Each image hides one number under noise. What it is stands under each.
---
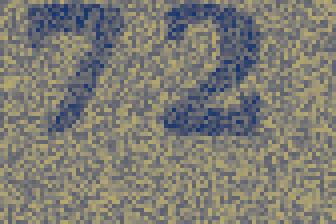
72
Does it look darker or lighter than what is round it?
darker
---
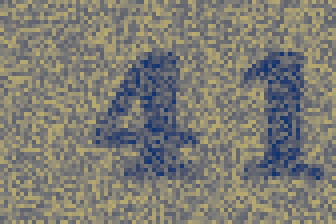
41
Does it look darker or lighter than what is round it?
darker
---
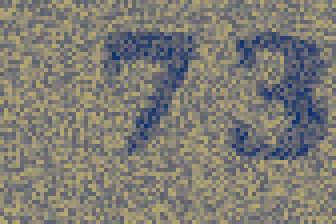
73
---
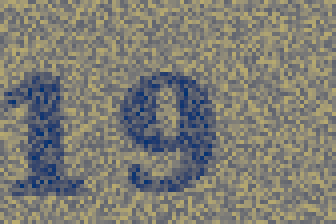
19
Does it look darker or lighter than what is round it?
darker
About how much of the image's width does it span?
two thirds
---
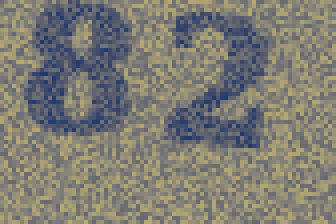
82
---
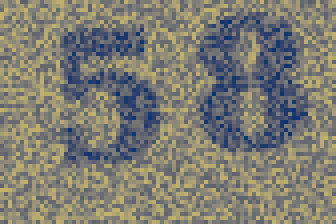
58
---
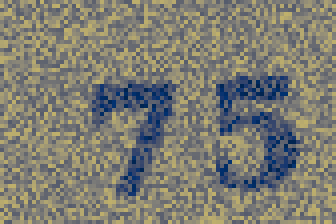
75
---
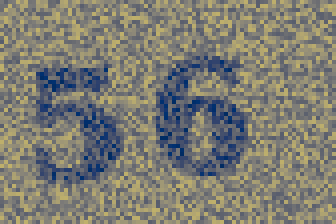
56
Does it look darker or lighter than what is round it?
darker
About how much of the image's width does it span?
two thirds
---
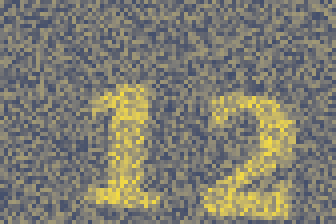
12
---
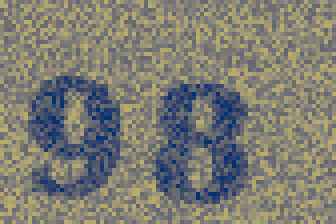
98
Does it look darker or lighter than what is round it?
darker
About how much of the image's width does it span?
two thirds
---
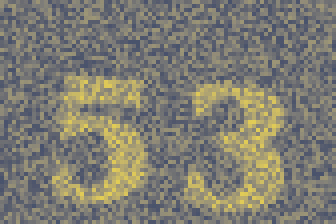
53
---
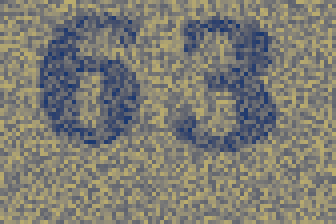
63
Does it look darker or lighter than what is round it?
darker
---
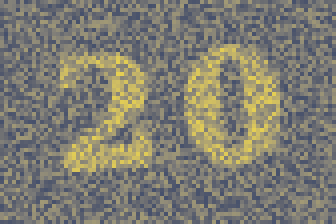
20
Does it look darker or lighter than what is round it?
lighter
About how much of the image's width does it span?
two thirds
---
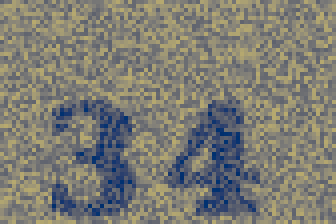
34
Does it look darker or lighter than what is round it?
darker
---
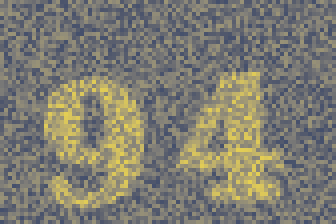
94
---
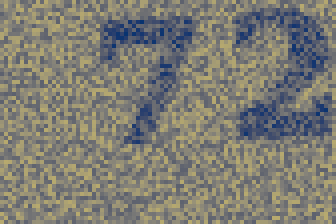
72
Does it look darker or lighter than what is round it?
darker
